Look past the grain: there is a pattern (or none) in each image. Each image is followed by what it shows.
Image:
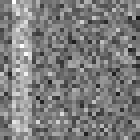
one band of columns
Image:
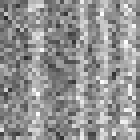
bands of columns
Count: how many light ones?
4
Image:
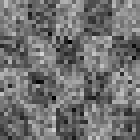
a checkerboard
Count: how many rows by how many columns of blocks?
4 by 5
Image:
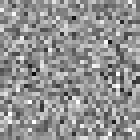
only noise
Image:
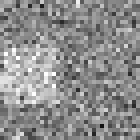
one block
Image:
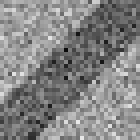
a diagonal band
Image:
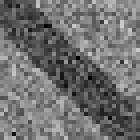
a diagonal band
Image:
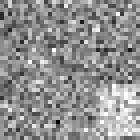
one block
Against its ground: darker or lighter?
lighter
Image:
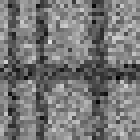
bands of rows crossing bands of columns
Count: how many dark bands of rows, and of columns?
1 and 3
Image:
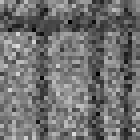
bands of rows crossing bands of columns
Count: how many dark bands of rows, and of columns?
1 and 3
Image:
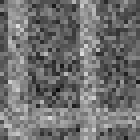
bands of rows crossing bands of columns
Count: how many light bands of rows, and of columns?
1 and 2
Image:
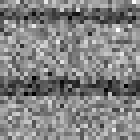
bands of rows
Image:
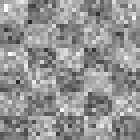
a checkerboard
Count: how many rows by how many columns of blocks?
6 by 5
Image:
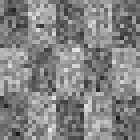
a checkerboard
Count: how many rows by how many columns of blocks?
3 by 5
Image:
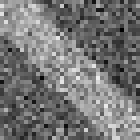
a diagonal band
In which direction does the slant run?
top left to bottom right
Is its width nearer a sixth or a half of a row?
a half
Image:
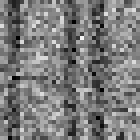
bands of columns
